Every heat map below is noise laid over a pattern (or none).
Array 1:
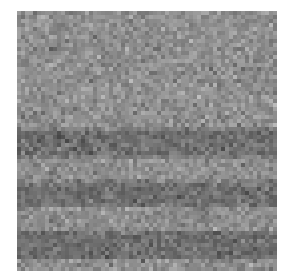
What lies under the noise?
bands of rows
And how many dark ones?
3
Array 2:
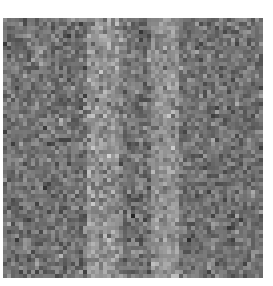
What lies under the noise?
bands of columns
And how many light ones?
2
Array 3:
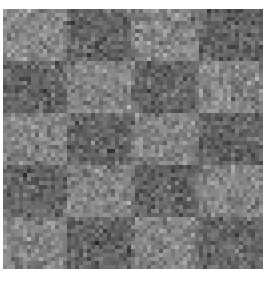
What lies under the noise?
a checkerboard
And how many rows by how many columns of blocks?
5 by 4
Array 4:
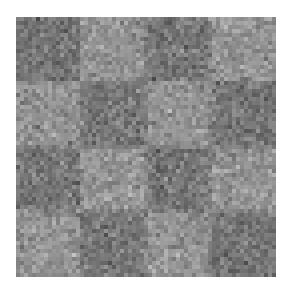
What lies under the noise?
a checkerboard
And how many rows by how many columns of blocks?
4 by 4
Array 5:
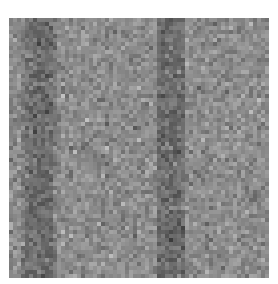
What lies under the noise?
bands of columns
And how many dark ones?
2
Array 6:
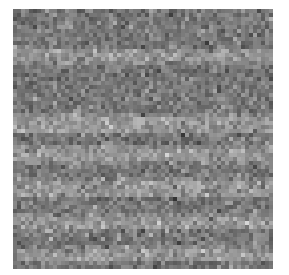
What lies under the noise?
bands of rows
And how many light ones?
6
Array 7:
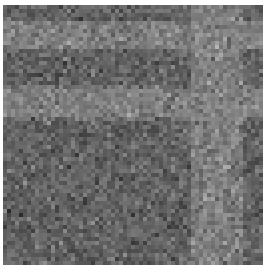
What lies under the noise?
bands of rows crossing bands of columns
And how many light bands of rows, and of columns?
2 and 1
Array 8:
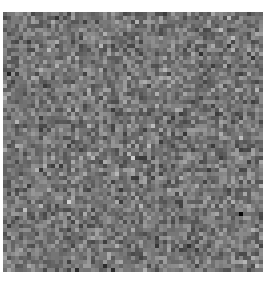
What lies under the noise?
only noise
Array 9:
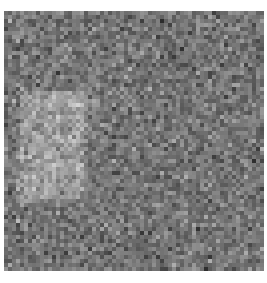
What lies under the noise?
one block
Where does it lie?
middle left
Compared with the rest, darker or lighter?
lighter
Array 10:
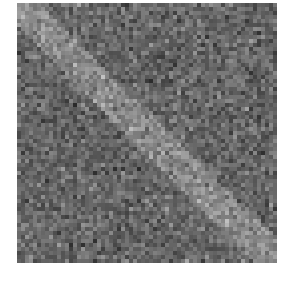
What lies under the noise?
a diagonal band
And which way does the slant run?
top left to bottom right
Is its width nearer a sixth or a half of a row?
a sixth
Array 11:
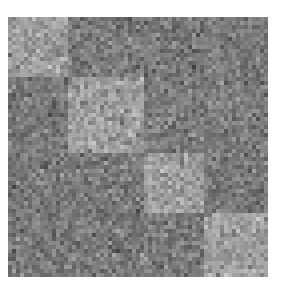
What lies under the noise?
blocks along the diagonal
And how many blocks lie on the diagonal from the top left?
4
